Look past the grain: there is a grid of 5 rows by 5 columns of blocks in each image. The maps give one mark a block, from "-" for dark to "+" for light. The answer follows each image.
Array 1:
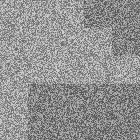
+++--
++++-
+++++
+----
+----
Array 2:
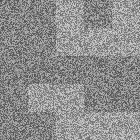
--+-+
--+++
-----
-++--
--+++
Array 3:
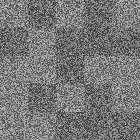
+-+-+
-+---
++-++
+-+-+
++---
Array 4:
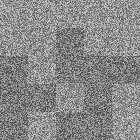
+++++
++-++
-+---
--+-+
-+--+
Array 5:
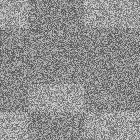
+--++
-----
-----
-++--
+--++
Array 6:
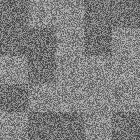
-++--
--+-+
+-+++
-++++
+--+-
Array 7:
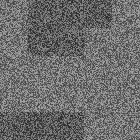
+---+
+--++
+++++
+++++
---++
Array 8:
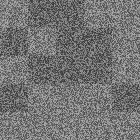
+--++
-+--+
+---+
-+++-
+++++
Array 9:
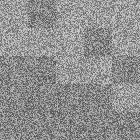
+-+++
+++-+
--++-
----+
-----
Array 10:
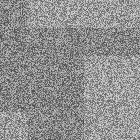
-++++
-----
---++
---++
+--++
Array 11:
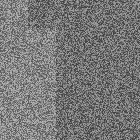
+----
++---
++---
++---
++---
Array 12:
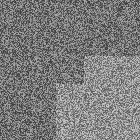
-----
-----
---++
--+++
--+++
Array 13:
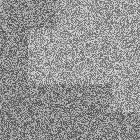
--+++
-++++
-++++
----+
-----
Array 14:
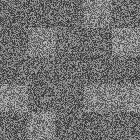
---+-
-+--+
-----
+--++
-+---
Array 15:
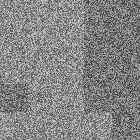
+++--
+++--
+++--
-++--
++++-
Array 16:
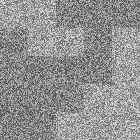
++---
-++-+
----+
---++
--+++
